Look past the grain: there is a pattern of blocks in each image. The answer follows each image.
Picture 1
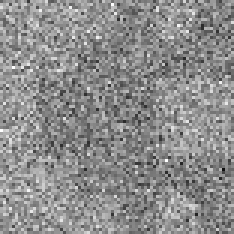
top and bottom mirror each other
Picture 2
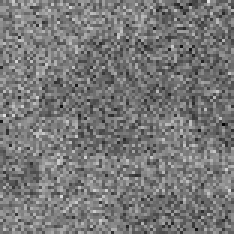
no symmetry
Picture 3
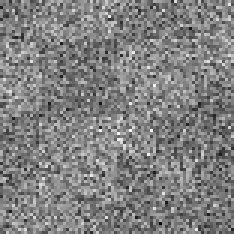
mirrored about the diagonal from the top left
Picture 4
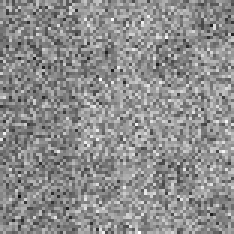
top and bottom mirror each other
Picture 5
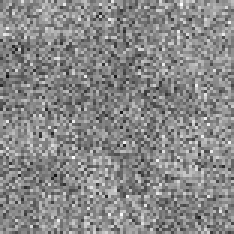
no symmetry
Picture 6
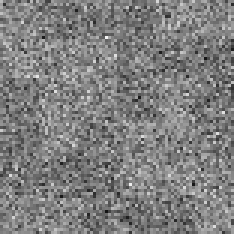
the same after a half turn
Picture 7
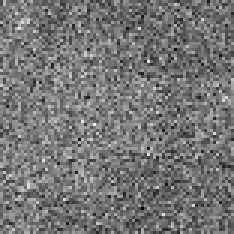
top and bottom mirror each other
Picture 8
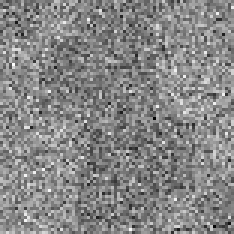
the same after a half turn
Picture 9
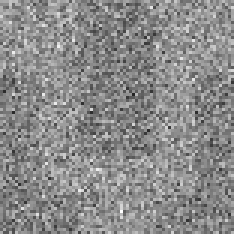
left and right mirror each other
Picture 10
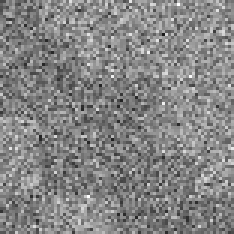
mirrored about the diagonal from the bottom left
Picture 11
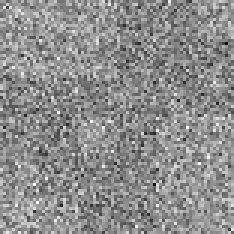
mirrored about the diagonal from the bottom left
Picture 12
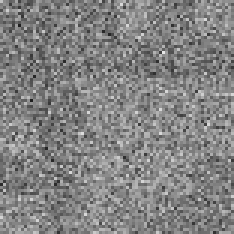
mirrored about the diagonal from the top left
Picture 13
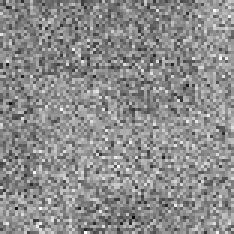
no symmetry
